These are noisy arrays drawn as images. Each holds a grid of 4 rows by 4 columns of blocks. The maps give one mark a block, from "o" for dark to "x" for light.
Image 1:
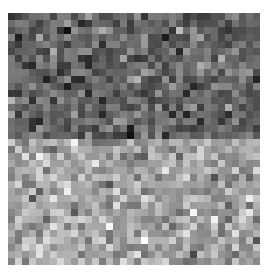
o o o o
o o o o
x x x x
x x x x
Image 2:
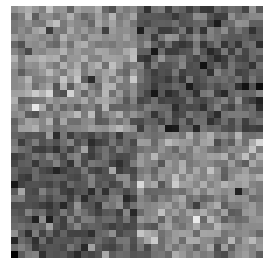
x x o o
x x o o
o o x x
o o x x
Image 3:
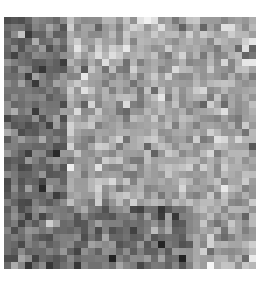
o x x x
o x x x
o x x x
o o o x
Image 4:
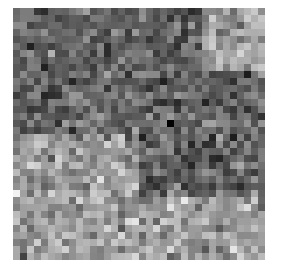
o o o x
o o o o
x x o o
x x x x
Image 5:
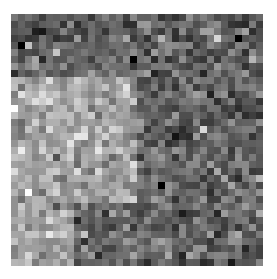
o o o o
x x o o
x x o o
x o o o
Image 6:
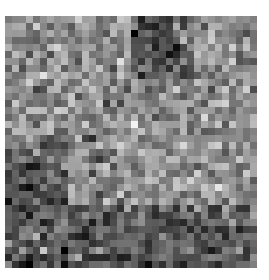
x x o x
x x x x
o x x x
o o o o
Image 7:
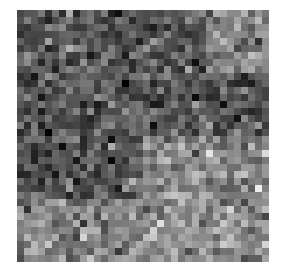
o o o x
o o o o
o o x x
x x x x
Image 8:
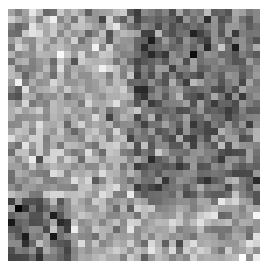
x x o o
x x o o
x x o o
o x x x
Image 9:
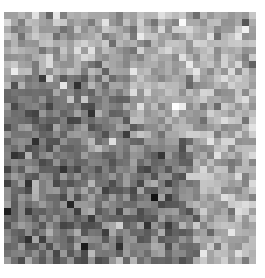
x x x x
o o x x
o o o x
o o o x
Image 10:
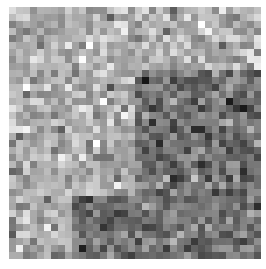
x x x x
x x o o
x x o o
x o o o
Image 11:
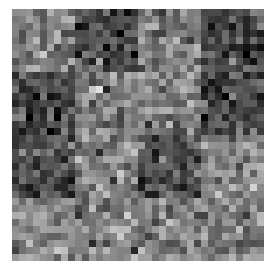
x o x o
o x x o
o x o x
x x x x
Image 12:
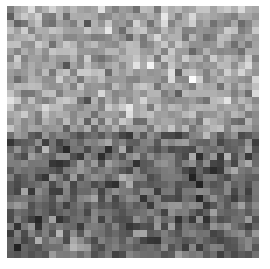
x x x x
x x x x
o o o o
o o o o
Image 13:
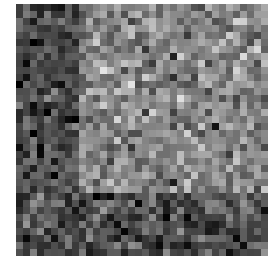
o x x x
o x x x
o x x x
o o o o
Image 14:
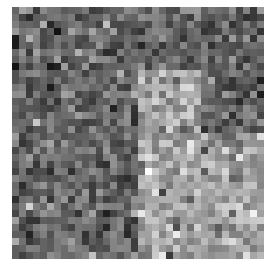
o o o o
o o x o
o o x x
o o x x
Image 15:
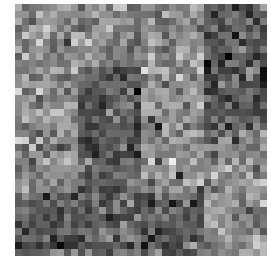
x x x o
x o x o
x o x x
o o o x
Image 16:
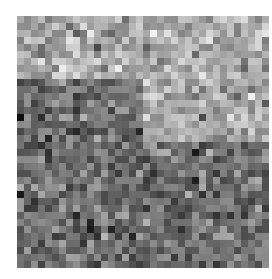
x x x x
o o x x
o o o o
o o o o
